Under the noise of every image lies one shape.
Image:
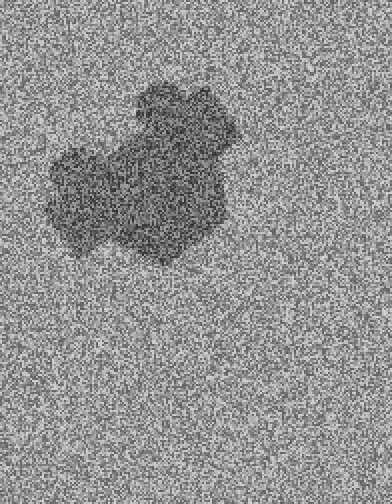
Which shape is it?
car
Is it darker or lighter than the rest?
darker
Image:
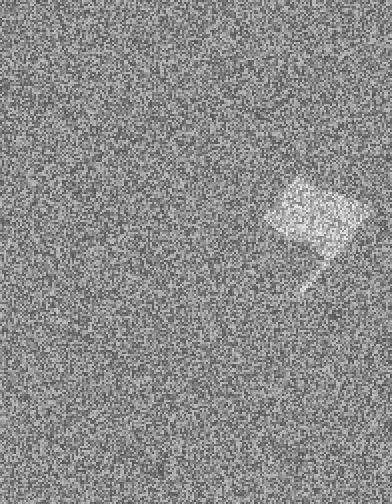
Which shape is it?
flag
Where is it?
middle right
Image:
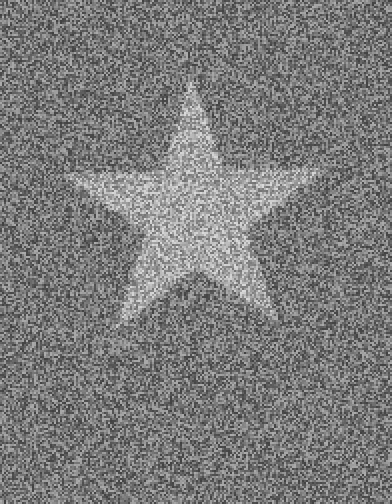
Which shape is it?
star
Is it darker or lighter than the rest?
lighter
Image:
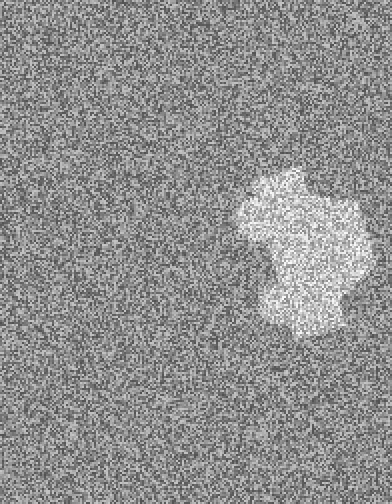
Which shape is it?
car
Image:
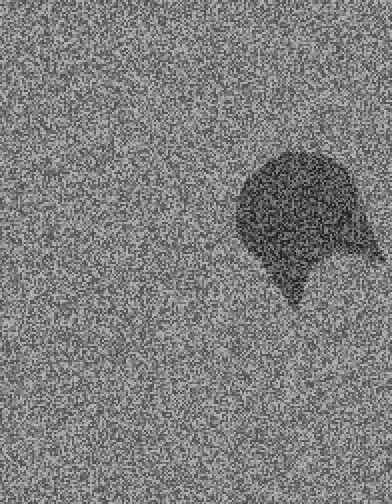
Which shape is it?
cat's head
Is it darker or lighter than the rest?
darker
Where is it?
middle right
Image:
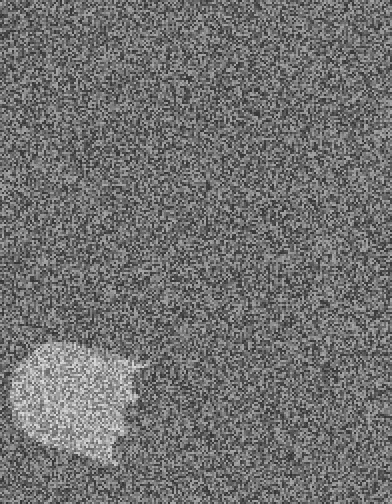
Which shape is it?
ghost
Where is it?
bottom left
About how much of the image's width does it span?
a third
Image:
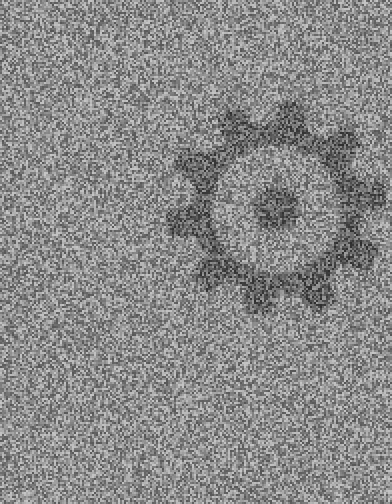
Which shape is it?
gear
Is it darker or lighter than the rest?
darker
